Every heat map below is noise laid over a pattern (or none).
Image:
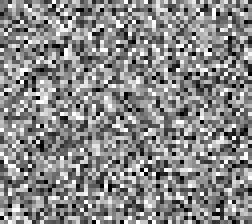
only noise
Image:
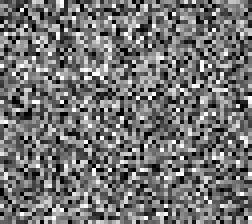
only noise
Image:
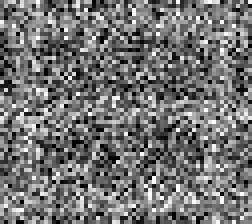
bands of rows crossing bands of columns
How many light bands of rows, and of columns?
3 and 2
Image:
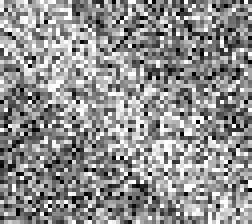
a diagonal band
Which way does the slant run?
top left to bottom right
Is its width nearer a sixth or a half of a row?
a half
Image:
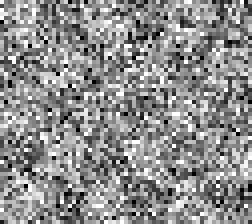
a checkerboard
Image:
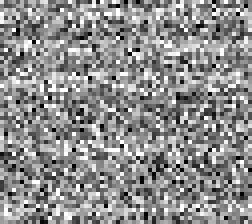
bands of rows
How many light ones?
5
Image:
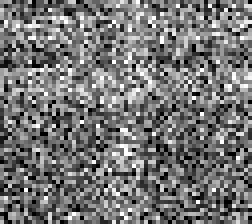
bands of rows crossing bands of columns
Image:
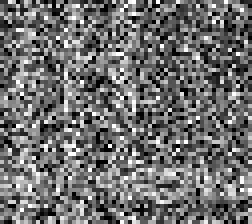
bands of rows crossing bands of columns
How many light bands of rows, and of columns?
1 and 3
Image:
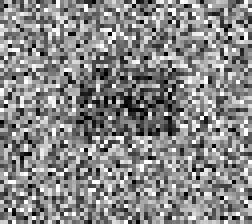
one block
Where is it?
centre
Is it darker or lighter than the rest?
darker
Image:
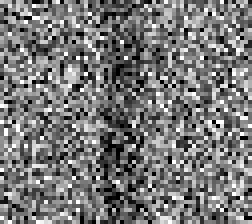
one band of columns
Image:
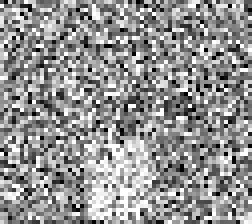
one block
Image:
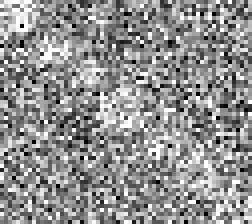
blocks along the diagonal
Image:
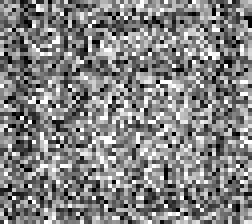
bands of rows crossing bands of columns
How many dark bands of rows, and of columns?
3 and 3
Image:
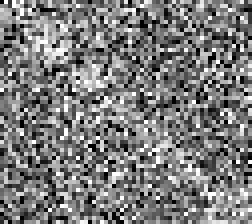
blocks along the diagonal
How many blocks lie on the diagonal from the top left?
7
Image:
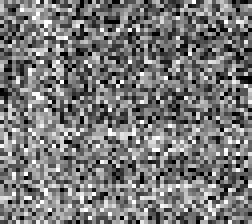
bands of rows crossing bands of columns
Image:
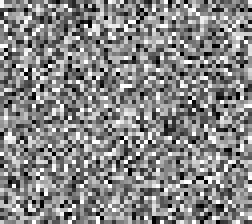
only noise
